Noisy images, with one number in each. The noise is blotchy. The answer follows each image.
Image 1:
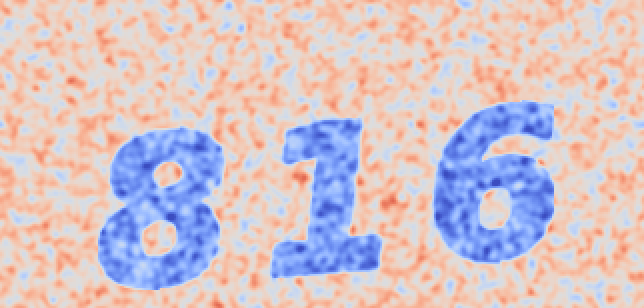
816
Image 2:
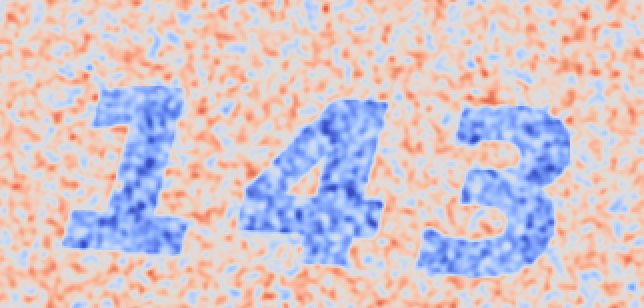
143
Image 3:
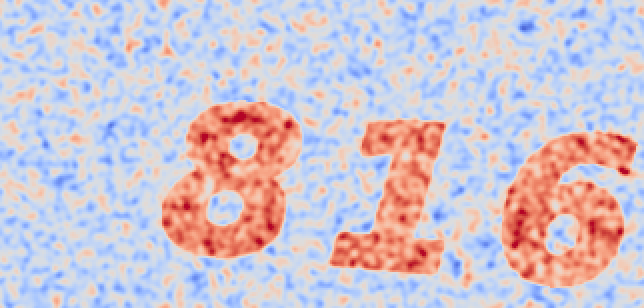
816
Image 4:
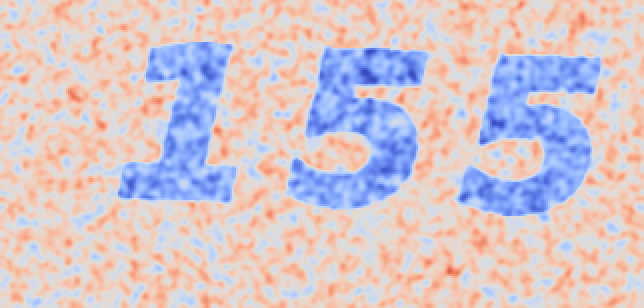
155
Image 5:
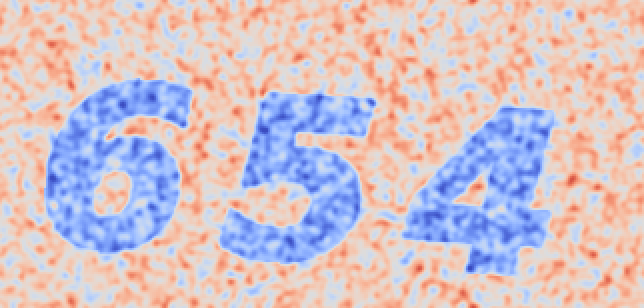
654
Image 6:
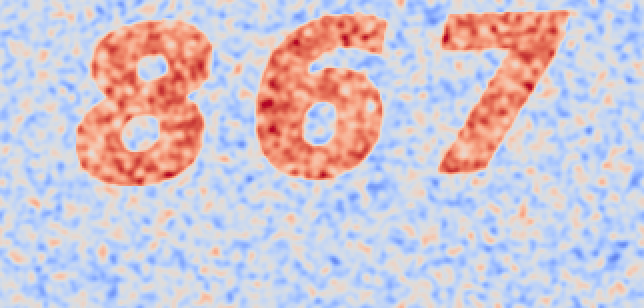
867
